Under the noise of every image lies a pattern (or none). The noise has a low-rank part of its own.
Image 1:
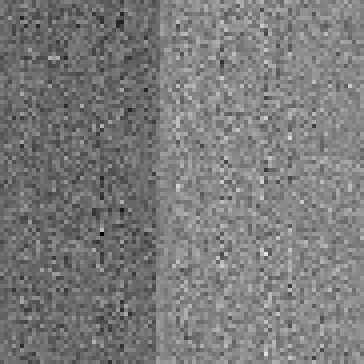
a sharp edge
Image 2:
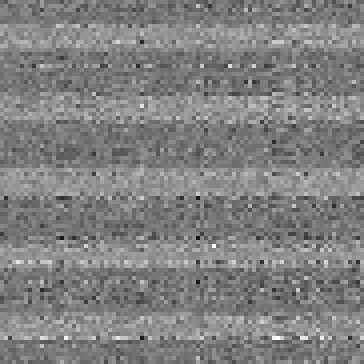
horizontal stripes
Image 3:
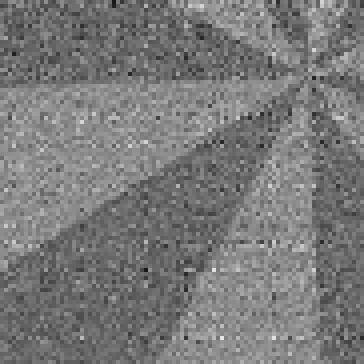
spokes from one point
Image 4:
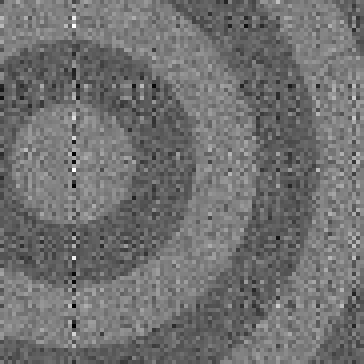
rings round one point
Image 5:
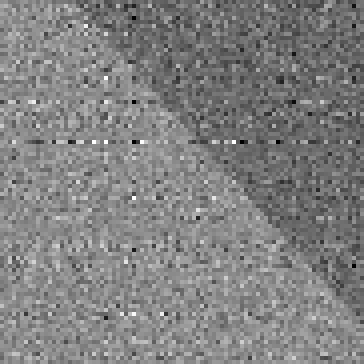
a sharp edge
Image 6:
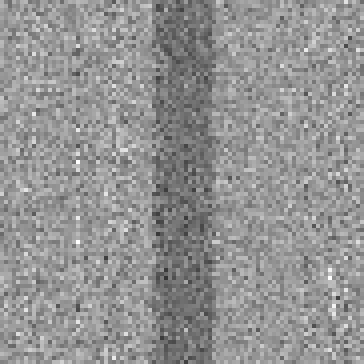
one vertical stripe
